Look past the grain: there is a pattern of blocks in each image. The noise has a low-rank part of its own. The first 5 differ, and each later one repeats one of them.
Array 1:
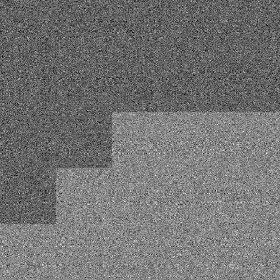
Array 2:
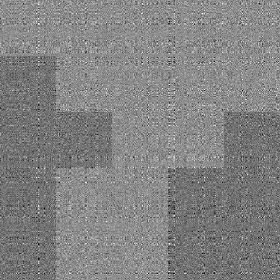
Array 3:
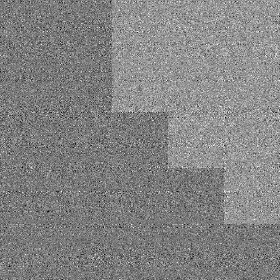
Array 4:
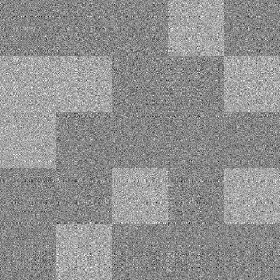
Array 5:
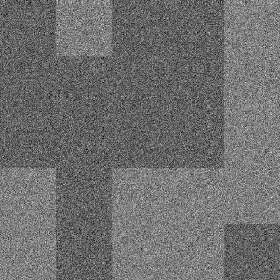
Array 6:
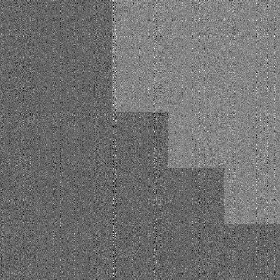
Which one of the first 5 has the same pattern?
3
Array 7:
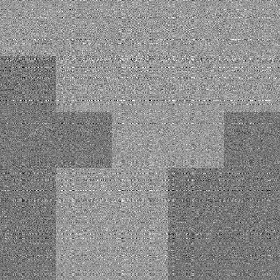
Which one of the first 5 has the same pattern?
2
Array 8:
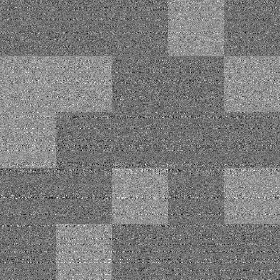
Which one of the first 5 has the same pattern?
4
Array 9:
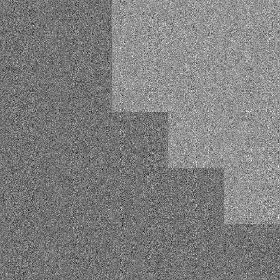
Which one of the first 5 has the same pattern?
3
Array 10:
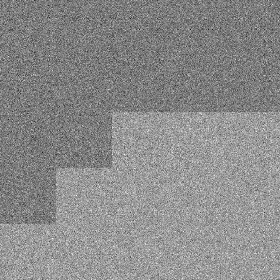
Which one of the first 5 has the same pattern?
1
